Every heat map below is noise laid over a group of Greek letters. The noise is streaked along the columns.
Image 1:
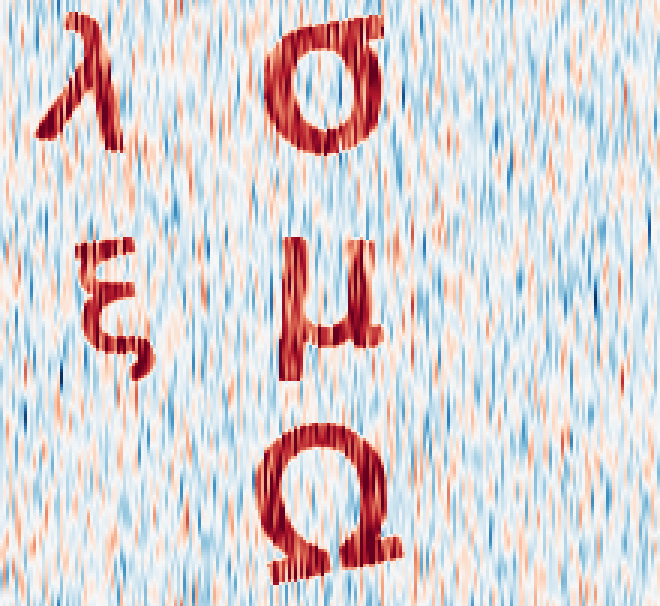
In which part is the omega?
bottom middle
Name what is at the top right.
nothing
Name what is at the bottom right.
nothing
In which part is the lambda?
top left
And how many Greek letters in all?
5
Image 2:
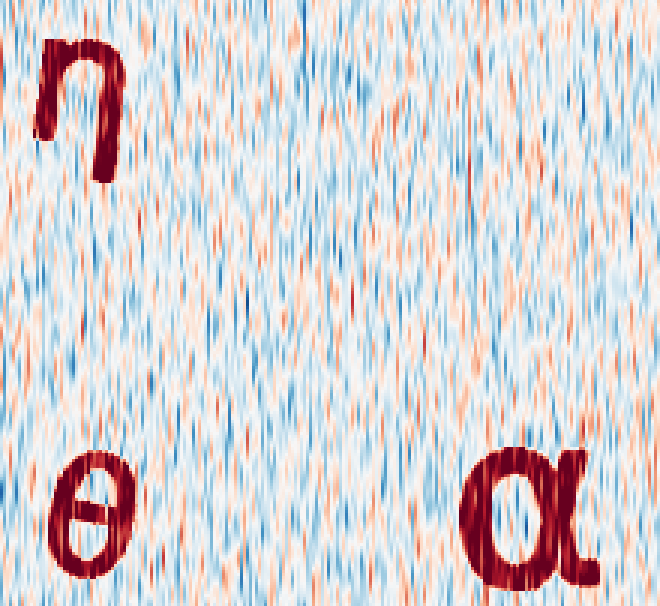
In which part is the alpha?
bottom right
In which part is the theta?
bottom left
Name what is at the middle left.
nothing
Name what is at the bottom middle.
nothing
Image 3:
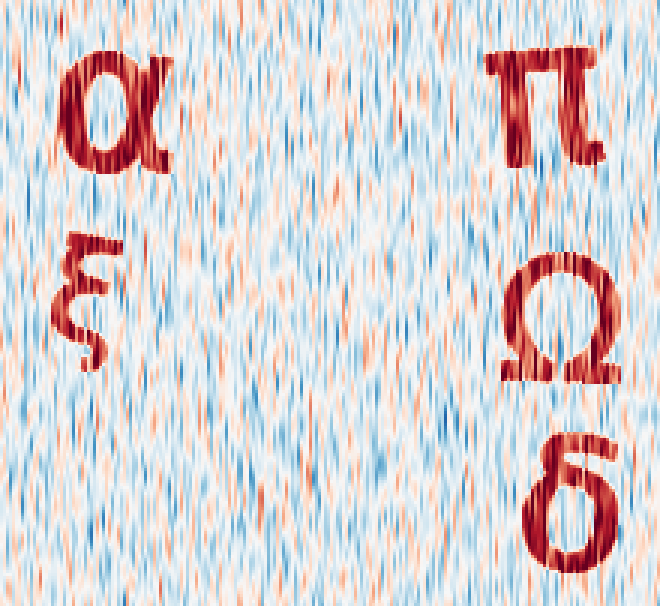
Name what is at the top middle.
nothing
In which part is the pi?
top right
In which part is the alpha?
top left
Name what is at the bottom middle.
nothing
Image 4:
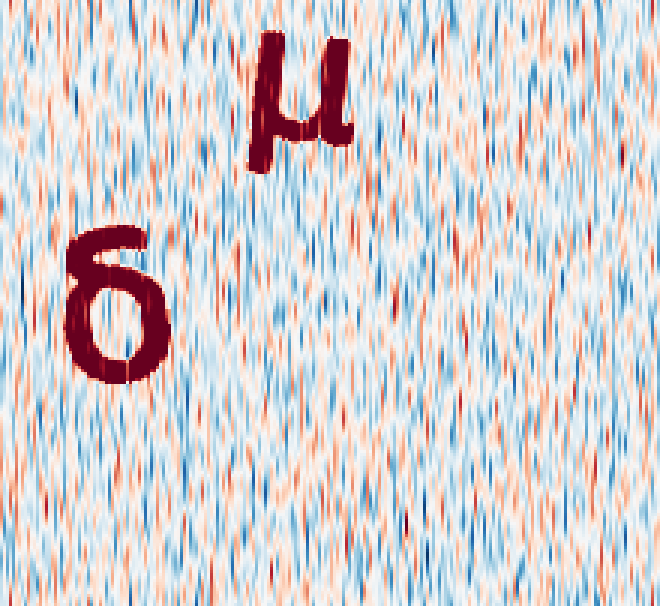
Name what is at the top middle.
mu
